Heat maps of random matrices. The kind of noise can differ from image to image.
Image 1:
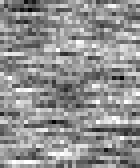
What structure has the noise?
streaked along the rows
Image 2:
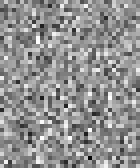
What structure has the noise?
independent entries
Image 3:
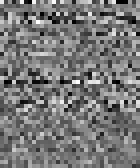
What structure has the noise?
rows of uneven size
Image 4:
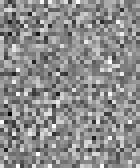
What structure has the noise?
low rank plus noise
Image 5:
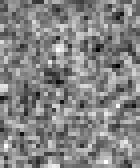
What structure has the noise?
blotchy
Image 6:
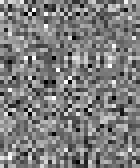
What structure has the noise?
low rank plus noise
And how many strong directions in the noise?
one
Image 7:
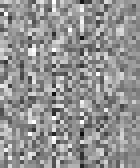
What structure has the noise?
columns of uneven size
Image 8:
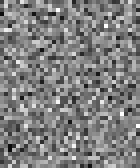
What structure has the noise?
independent entries
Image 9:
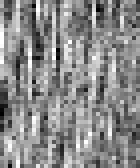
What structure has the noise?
streaked along the columns
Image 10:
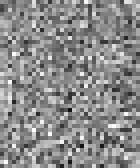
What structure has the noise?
low rank plus noise
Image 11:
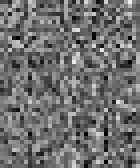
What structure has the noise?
low rank plus noise
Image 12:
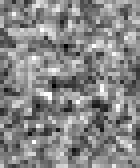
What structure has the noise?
blotchy
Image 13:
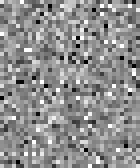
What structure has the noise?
heavy tails
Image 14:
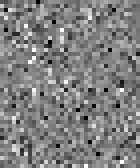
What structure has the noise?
heavy tails
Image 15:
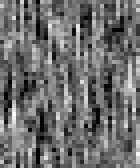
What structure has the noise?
streaked along the columns
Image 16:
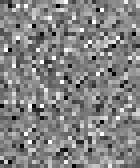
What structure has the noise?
heavy tails
